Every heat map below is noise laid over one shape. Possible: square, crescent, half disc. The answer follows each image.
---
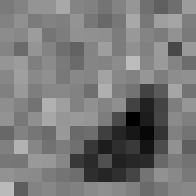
half disc
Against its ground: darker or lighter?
darker
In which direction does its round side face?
down and right
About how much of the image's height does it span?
half
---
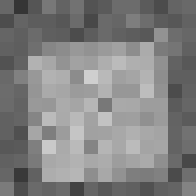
square
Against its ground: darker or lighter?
lighter
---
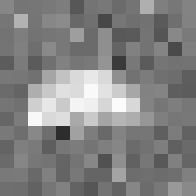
half disc
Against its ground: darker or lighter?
lighter
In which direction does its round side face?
up
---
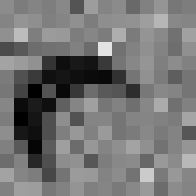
crescent
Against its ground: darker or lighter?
darker
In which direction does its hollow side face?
down and right
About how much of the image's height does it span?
two thirds
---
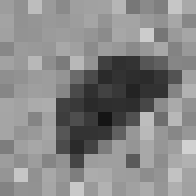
half disc
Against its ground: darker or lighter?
darker
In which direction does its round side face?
up and left
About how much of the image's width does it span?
two thirds
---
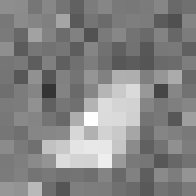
half disc
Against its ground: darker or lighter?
lighter
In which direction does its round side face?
down and right
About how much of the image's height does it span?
half
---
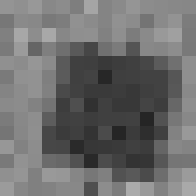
square
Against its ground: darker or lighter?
darker
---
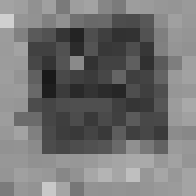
square
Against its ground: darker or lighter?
darker
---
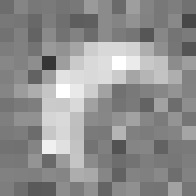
crescent
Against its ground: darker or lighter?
lighter
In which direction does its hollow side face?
down and right
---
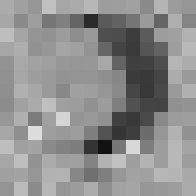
crescent
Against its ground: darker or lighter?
darker
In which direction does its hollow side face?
left
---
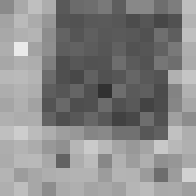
square
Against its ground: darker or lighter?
darker
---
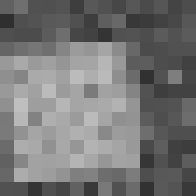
square
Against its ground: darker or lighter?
lighter
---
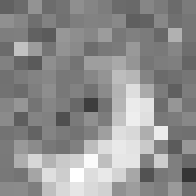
crescent
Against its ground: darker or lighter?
lighter
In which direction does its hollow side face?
up and left
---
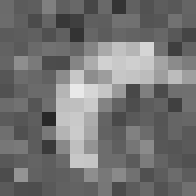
crescent
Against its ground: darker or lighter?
lighter
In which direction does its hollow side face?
down and right
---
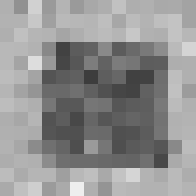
square
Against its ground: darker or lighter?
darker
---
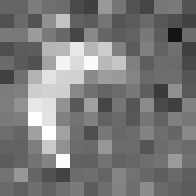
crescent
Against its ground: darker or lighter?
lighter
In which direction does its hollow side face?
down and right
